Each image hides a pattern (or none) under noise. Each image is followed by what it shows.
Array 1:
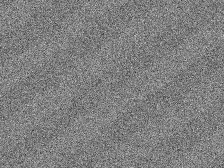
diagonal stripes
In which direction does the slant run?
bottom left to top right
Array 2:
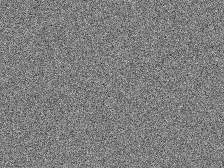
only noise
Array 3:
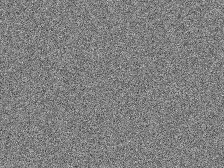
only noise
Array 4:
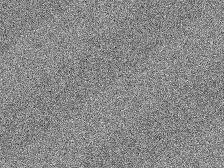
diagonal stripes
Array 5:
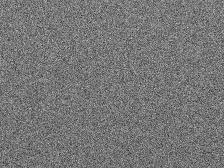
a smooth slope
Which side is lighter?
top
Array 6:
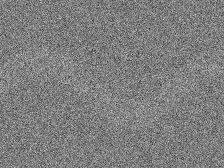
a wavy band
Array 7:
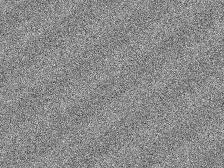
diagonal stripes
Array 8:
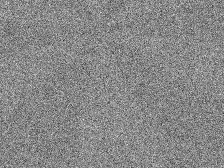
spokes from one point
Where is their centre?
top middle
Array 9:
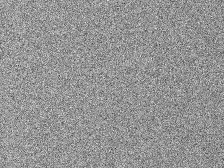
a smooth slope
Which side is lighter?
left
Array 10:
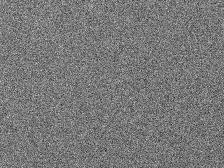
a smooth slope
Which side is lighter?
top left
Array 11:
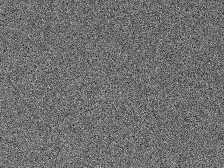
a smooth slope
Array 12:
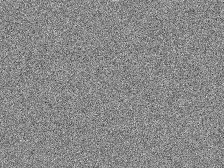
only noise
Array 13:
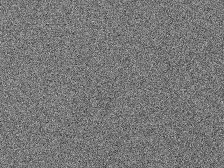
a smooth slope
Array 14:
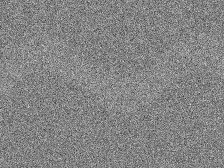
a wavy band
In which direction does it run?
left to right
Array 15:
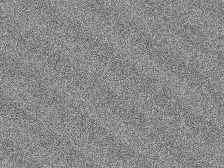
diagonal stripes
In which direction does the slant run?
top left to bottom right
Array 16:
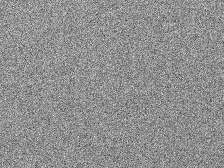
a smooth slope
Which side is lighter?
top left
